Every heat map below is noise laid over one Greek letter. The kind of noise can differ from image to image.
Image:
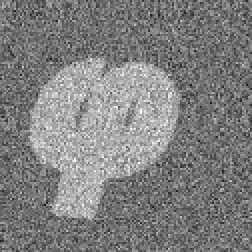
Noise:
low rank plus noise
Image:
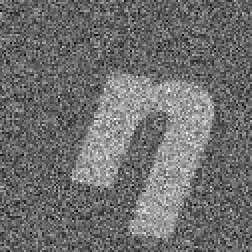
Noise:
low rank plus noise
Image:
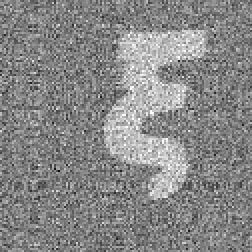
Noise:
low rank plus noise
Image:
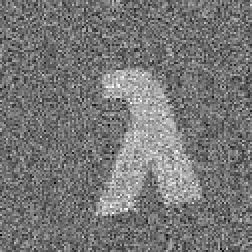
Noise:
low rank plus noise
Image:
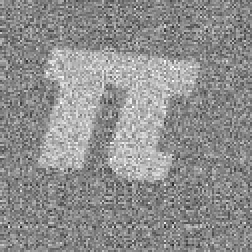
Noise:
low rank plus noise
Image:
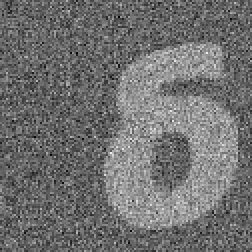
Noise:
low rank plus noise
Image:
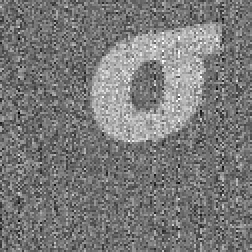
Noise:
columns of uneven size
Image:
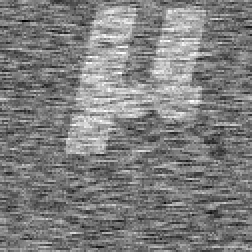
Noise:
streaked along the rows
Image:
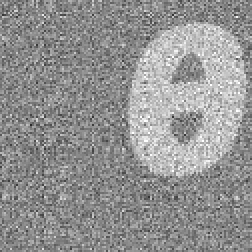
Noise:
low rank plus noise
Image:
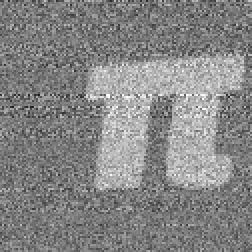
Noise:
rows of uneven size
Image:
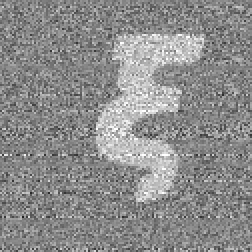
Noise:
rows of uneven size
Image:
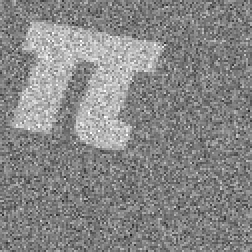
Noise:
independent entries
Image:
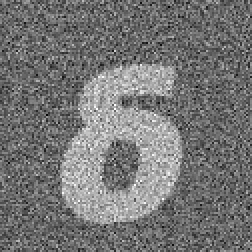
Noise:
low rank plus noise
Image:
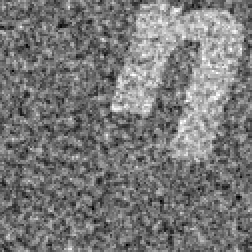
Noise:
blotchy
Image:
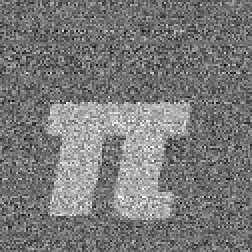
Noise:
rows of uneven size
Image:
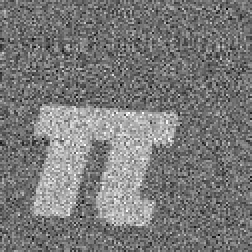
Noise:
low rank plus noise
